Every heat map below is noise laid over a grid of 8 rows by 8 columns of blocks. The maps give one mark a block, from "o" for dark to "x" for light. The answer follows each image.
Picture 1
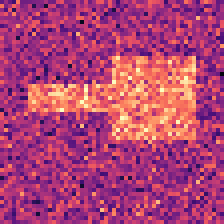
o o o o o o o o
o o o o o o o o
o o o o x x x o
o x x x x x x o
o o o o x x x o
o o o o o o o o
o o o o o o o o
o o o o o o o o
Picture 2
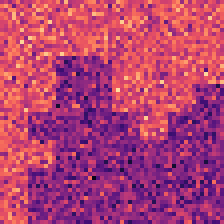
x x x x x x x x
x x x x x x x x
x x o o x x x x
x x o o x x x o
x o o o o x o o
x x o o o o o o
x o o o o o o o
x o o o o o o o
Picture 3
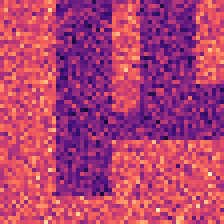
x x o o x o o x
x x o o x o o x
x x o o x o o x
x x o o x o o o
x x o o o o o o
x x o o x x x x
x x o o x x x x
x x x x x x x x
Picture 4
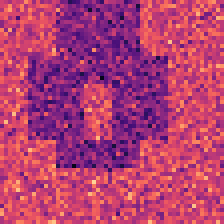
x x o o o x x x
x x o o o x x x
x o o o o o x x
x o o x o o x x
x o o x o o x x
x x o o o x x x
x x x x x x x x
x x x x x x x x
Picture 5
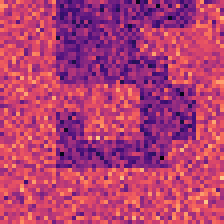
x x o o o o o x
x x o o o x x x
x x o o o o x x
x x x x x o o x
x x o x x o o x
x x o o o o x x
x x x x x x x x
x x x x x x x x
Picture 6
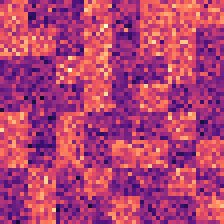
x o o x o x x x
x x o x o x x o
o o x x o o x o
o o o x o x o o
x o x o o o x o
x o x o x x o x
o x o x o o x o
o x o o x o o x
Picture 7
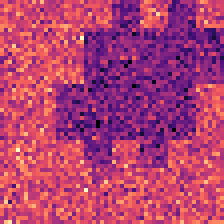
x x x x o x o x
x x x o o o o o
x x x o o o o o
x x o o o o o x
x x o o o o o x
x x x o x o x x
x x x x x x x x
x x x x x x x x
